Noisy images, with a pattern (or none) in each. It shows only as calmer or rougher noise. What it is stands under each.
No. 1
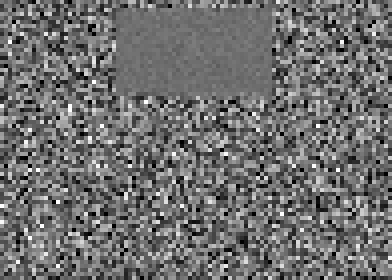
one block
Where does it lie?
top middle
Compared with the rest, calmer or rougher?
calmer
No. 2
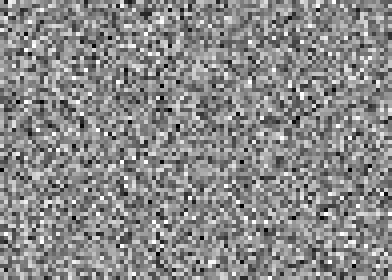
only noise
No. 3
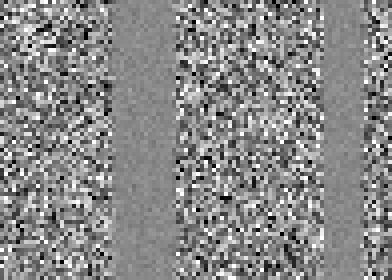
bands of columns
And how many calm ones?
2
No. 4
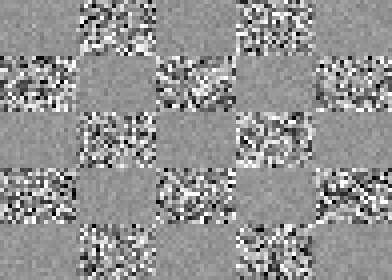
a checkerboard
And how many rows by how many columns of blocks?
5 by 5
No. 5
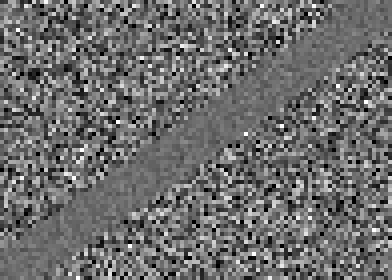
a diagonal band
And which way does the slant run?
bottom left to top right
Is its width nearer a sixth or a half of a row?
a sixth
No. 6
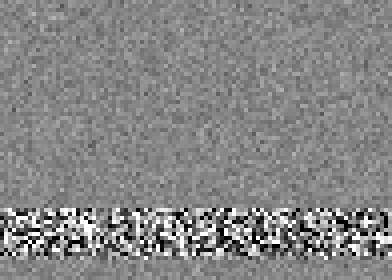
one band of rows
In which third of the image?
bottom
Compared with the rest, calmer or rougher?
rougher
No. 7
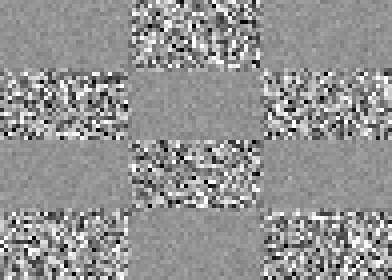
a checkerboard
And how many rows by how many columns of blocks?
4 by 3
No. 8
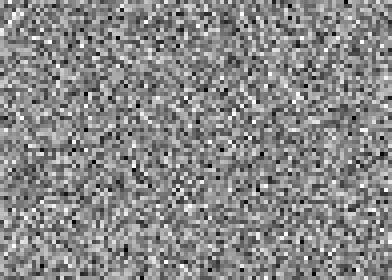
only noise
